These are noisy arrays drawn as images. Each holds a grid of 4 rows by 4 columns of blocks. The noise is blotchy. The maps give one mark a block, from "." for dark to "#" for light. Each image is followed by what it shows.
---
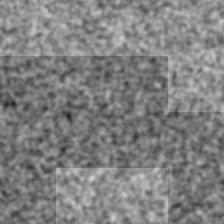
####
...#
....
.##.
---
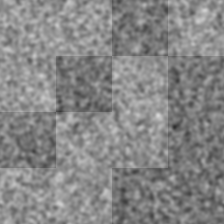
##.#
#.#.
.##.
##..
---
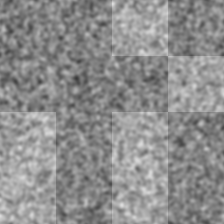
..#.
...#
#.#.
#.#.
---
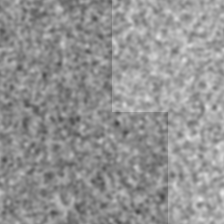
..##
..##
...#
...#
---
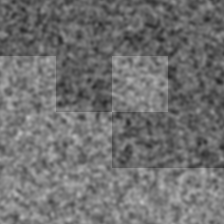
....
#.#.
##..
####
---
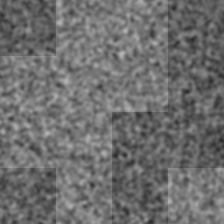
.##.
###.
##..
.#.#
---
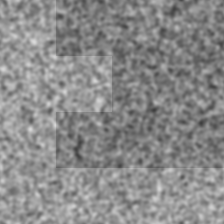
#...
##..
#...
####
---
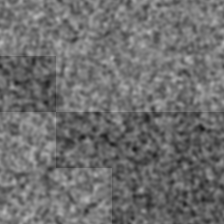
####
.###
#...
##..
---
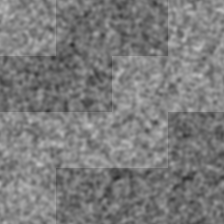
#..#
..##
###.
#...
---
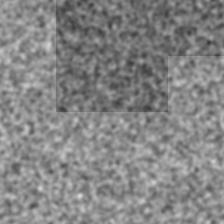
#...
#..#
####
####
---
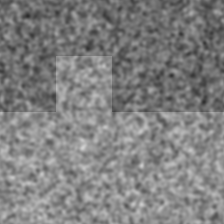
....
.#..
####
####
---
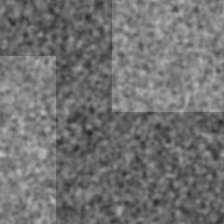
..##
#.##
#...
#...
